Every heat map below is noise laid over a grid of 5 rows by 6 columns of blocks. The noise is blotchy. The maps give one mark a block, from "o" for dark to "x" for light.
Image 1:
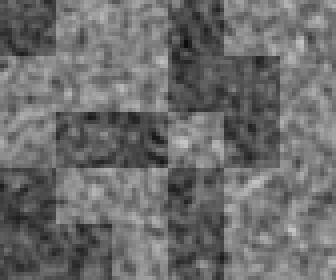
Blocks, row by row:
oxxoxx
xxxoox
xooxox
oxxoxx
ooxoxx
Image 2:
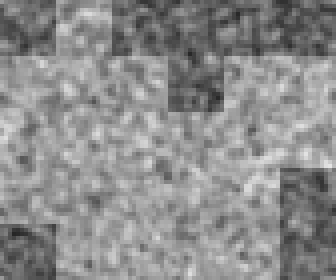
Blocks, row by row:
oxoooo
xxxoxx
xxxxxx
xxxxxo
oxxxxo
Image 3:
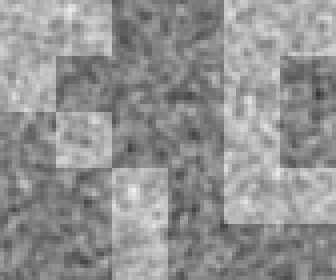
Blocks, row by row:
xxooxx
xoooxo
oxooxo
ooxoxx
ooxooo
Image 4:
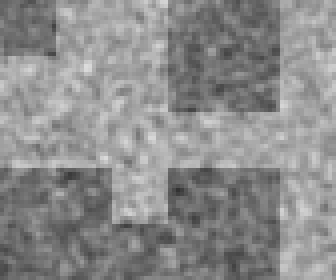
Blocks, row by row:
oxxoox
xxxoox
xxxxxx
ooxoox
ooooox
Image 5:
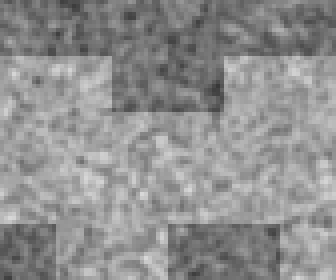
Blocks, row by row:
oooooo
xxooxx
xxxxxx
xxxxxx
oxxoox
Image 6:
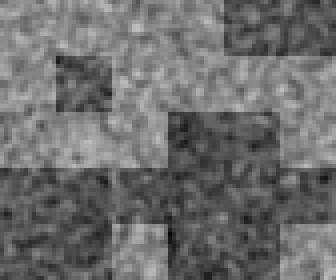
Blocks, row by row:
xxxxoo
xoxxxx
xxxoox
oooooo
ooxoox
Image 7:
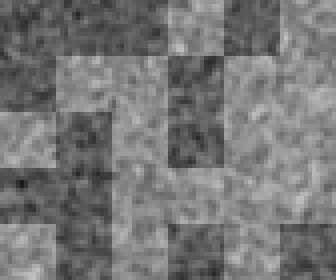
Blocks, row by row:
oooxox
oxxoxx
xoxoxx
ooxxxx
xoxoxo
